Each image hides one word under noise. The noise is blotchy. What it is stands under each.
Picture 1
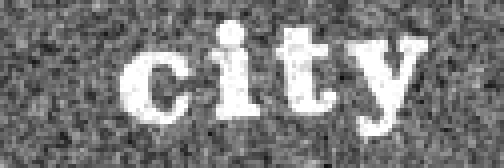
city
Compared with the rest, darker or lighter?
lighter
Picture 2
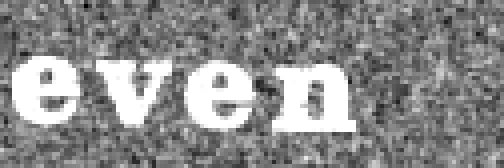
even
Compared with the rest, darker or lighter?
lighter
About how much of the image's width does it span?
two thirds
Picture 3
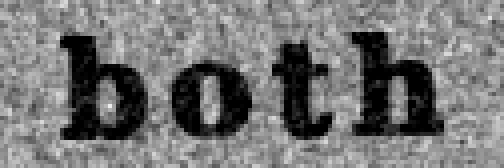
both
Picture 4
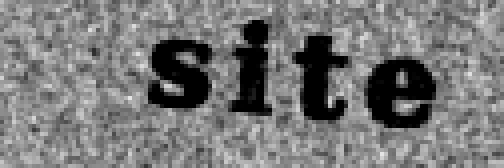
site
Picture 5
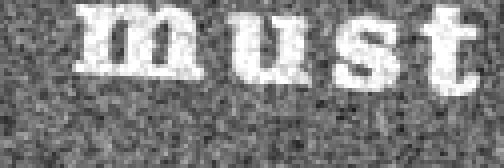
must
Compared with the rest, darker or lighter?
lighter
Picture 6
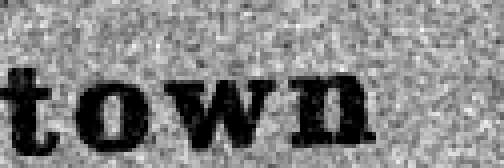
town
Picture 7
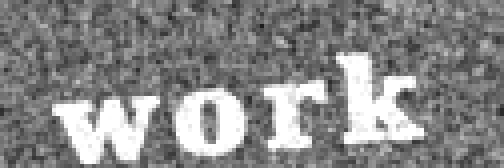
work
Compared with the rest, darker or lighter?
lighter
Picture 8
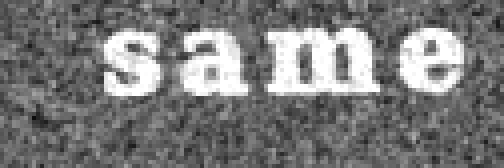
same
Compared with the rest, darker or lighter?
lighter
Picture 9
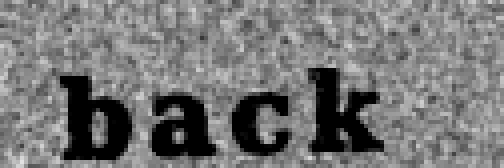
back
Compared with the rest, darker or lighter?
darker
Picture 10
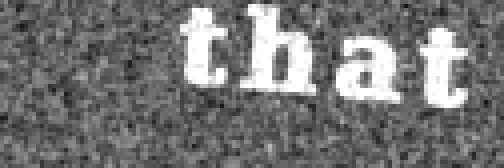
that
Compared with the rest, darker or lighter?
lighter
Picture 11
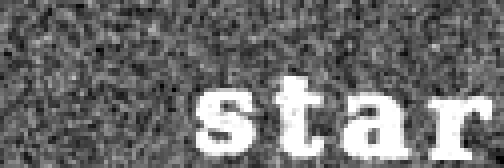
star
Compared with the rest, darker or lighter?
lighter
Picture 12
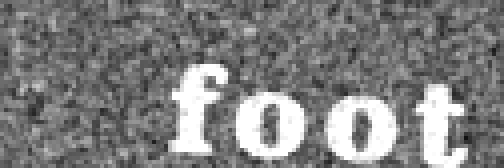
foot
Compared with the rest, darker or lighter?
lighter
